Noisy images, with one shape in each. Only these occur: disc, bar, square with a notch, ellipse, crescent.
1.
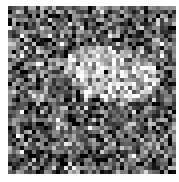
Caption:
light ellipse
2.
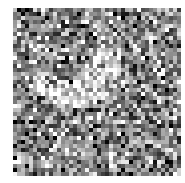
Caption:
light crescent
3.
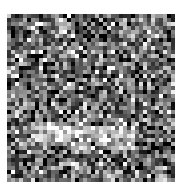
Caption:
light bar
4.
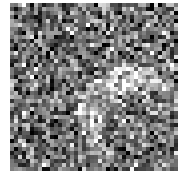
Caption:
light crescent
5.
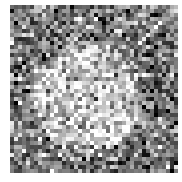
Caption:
light disc
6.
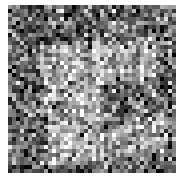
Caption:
light square with a notch
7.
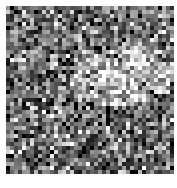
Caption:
light ellipse
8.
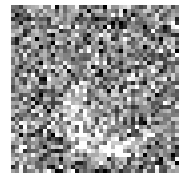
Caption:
light crescent
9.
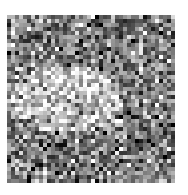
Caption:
light ellipse
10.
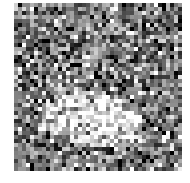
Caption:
light ellipse
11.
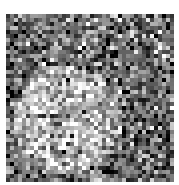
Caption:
light disc
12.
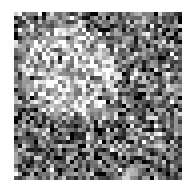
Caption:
light disc
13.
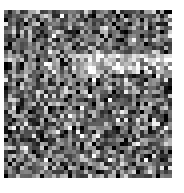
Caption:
light bar
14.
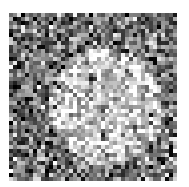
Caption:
light disc
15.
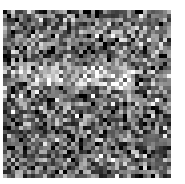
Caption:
light bar
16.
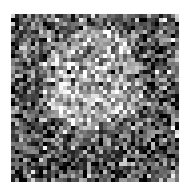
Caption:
light disc
